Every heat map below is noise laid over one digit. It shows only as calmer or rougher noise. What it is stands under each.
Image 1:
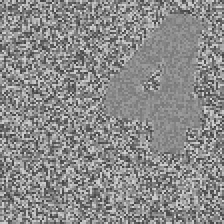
4
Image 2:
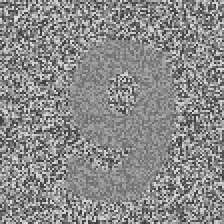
9
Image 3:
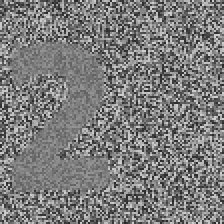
2
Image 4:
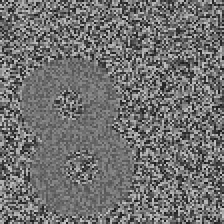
8
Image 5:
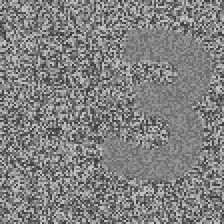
3
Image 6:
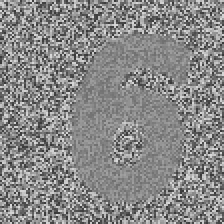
6
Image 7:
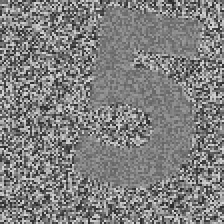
5
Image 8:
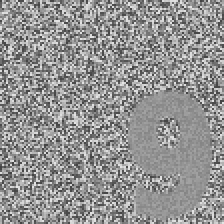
9
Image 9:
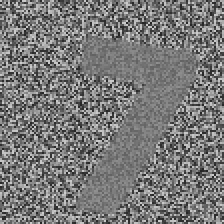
7
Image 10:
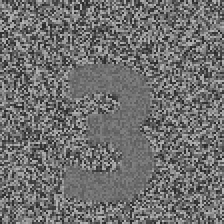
3
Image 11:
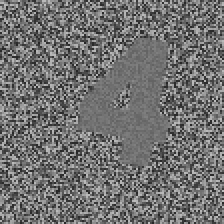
4
